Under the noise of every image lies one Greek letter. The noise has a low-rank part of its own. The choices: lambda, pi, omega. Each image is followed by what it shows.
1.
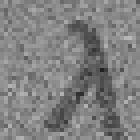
dark lambda
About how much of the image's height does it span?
nearly all
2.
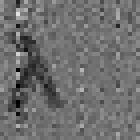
dark lambda
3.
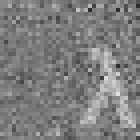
light lambda
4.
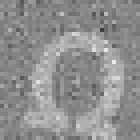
light omega
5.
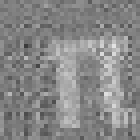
light pi
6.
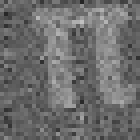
light pi
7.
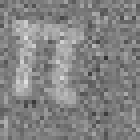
light pi
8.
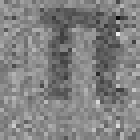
dark pi
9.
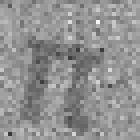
dark pi
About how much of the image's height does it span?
two thirds
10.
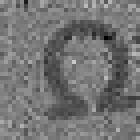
dark omega
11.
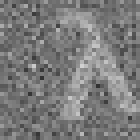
light lambda
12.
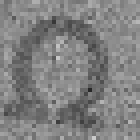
dark omega
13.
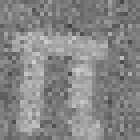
light pi
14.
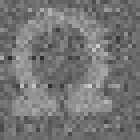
light omega
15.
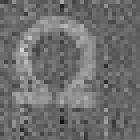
light omega
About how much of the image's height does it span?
two thirds
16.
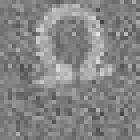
light omega
